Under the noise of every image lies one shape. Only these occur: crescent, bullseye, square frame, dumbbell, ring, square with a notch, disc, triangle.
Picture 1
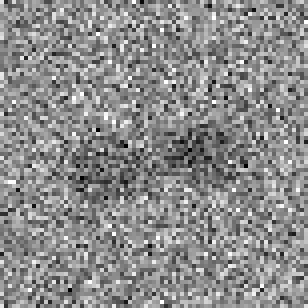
dumbbell
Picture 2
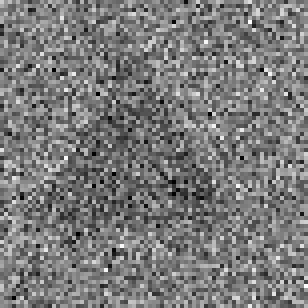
triangle
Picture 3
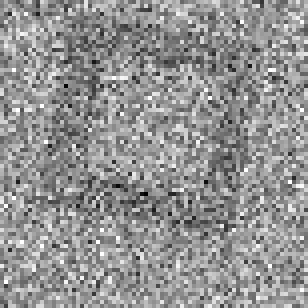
square frame
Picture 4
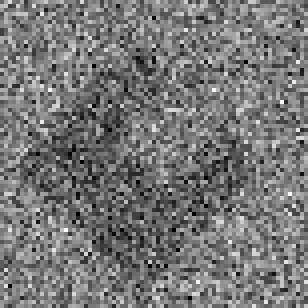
square with a notch
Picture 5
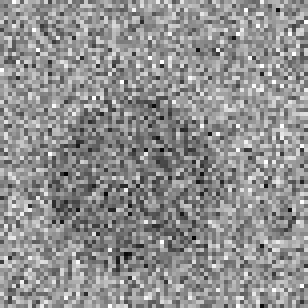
disc
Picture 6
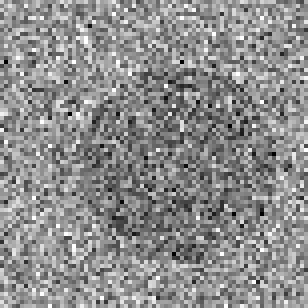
disc
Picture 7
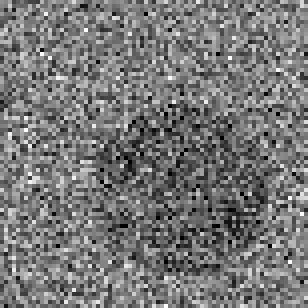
disc
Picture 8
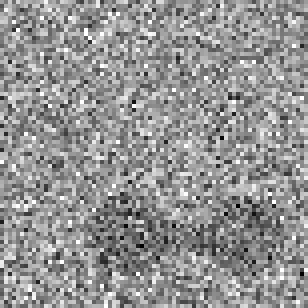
dumbbell
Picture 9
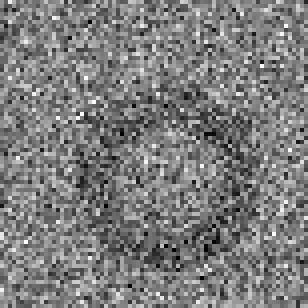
ring
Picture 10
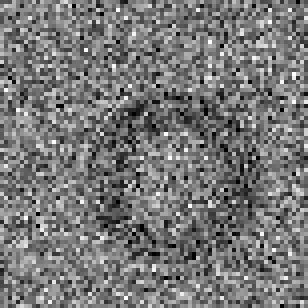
ring
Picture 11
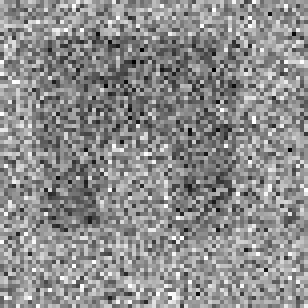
square with a notch
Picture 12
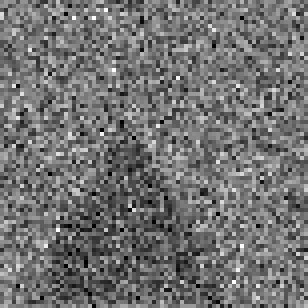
triangle
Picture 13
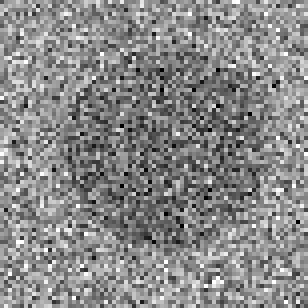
disc
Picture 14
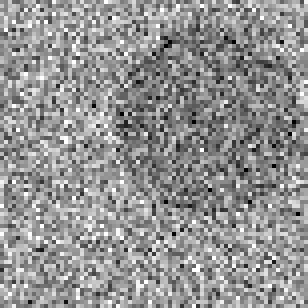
disc
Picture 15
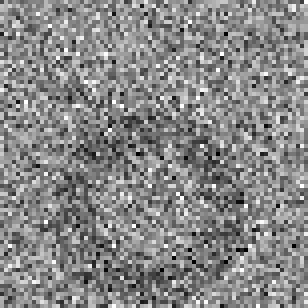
ring
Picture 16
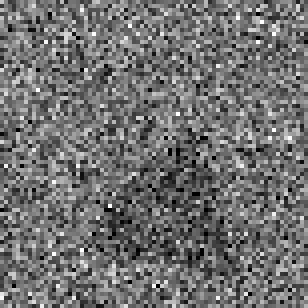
triangle
